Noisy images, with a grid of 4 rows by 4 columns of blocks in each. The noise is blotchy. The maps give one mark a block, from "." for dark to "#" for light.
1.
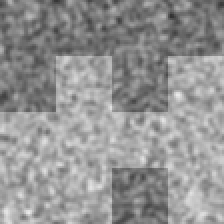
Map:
. . . .
. # . #
# # # #
# # . #
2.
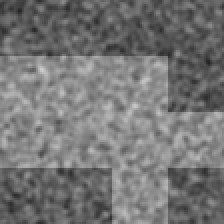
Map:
. . . .
# # # .
# # # #
. . # .
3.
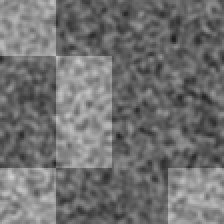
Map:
# . . .
. # . .
. # . .
# . . #
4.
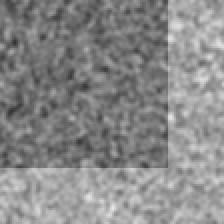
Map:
. . . #
. . . #
. . . #
# # # #
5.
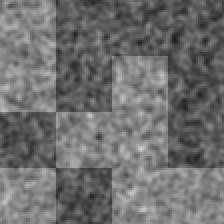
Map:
# . . .
# . # .
. # # .
# . # #
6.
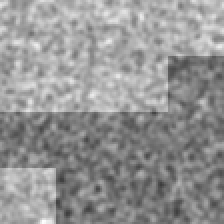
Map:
# # # #
# # # .
. . . .
# . . .
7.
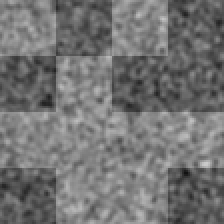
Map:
# . # .
. # . .
# # # #
. # # .
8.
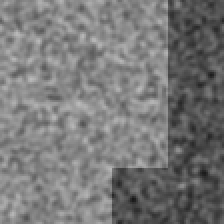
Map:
# # # .
# # # .
# # # .
# # . .
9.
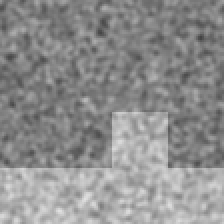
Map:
. . . .
. . . .
. . # .
# # # #
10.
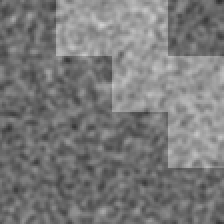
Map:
. # # .
. . # #
. . . #
. . . .
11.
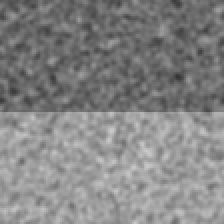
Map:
. . . .
. . . .
# # # #
# # # #
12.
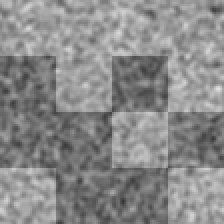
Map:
# # # #
. # . #
. . # .
# . . #
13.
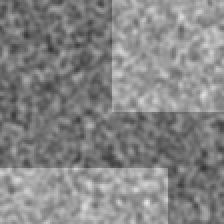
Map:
. . # #
. . # #
. . . .
# # # .
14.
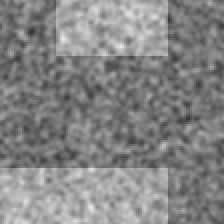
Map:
. # # .
. . . .
. . . .
# # # .
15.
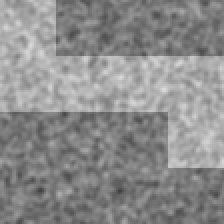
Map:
# . . .
# # # #
. . . #
. . . .
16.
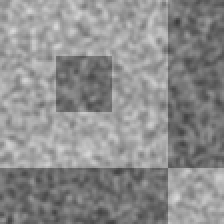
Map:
# # # .
# . # .
# # # .
. . . #
